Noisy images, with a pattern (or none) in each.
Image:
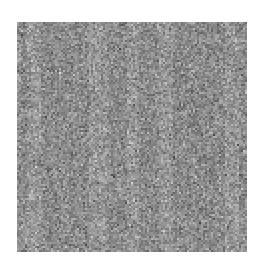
bands of columns
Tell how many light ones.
5
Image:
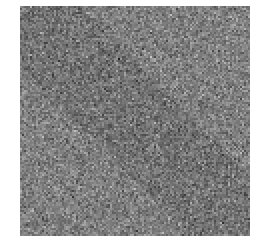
a diagonal band
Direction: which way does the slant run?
top left to bottom right
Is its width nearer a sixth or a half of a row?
a half
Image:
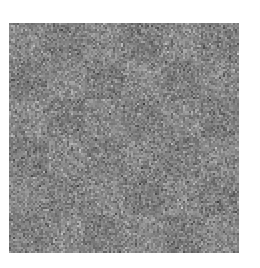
a checkerboard
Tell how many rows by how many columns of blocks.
6 by 6
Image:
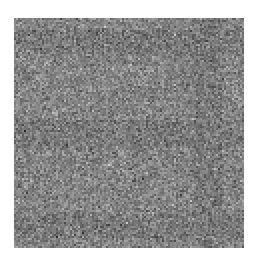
bands of rows crossing bands of columns
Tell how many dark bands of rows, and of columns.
3 and 1
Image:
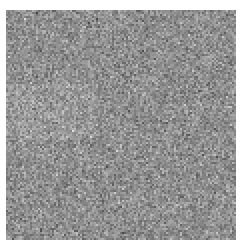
one block
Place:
middle left
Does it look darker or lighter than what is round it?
lighter
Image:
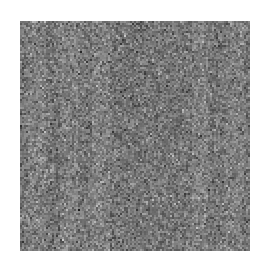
bands of columns
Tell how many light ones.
5
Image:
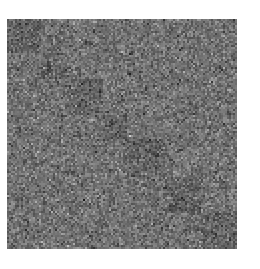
blocks along the diagonal
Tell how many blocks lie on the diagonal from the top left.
7
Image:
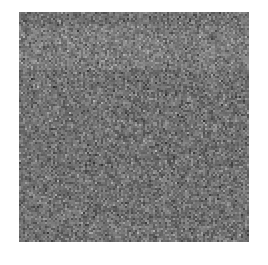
one band of rows
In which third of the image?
top
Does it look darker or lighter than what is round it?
lighter
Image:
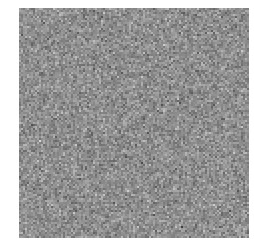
only noise
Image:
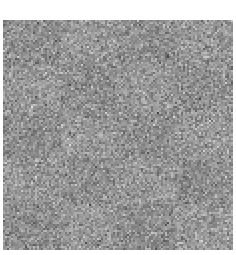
a checkerboard
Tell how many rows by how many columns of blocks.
5 by 4
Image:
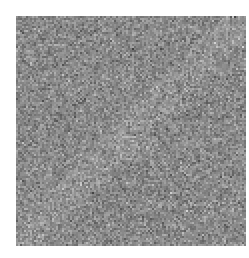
a diagonal band
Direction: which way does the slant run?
bottom left to top right
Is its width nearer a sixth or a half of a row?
a sixth
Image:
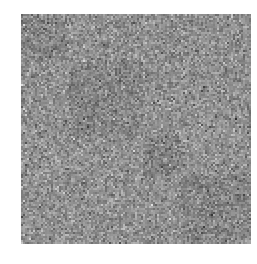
blocks along the diagonal
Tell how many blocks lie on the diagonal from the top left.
4
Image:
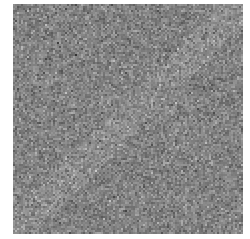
a diagonal band
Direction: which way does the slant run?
bottom left to top right
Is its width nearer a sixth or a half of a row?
a sixth
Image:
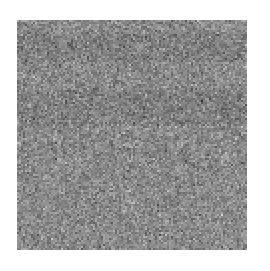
bands of rows
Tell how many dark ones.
2
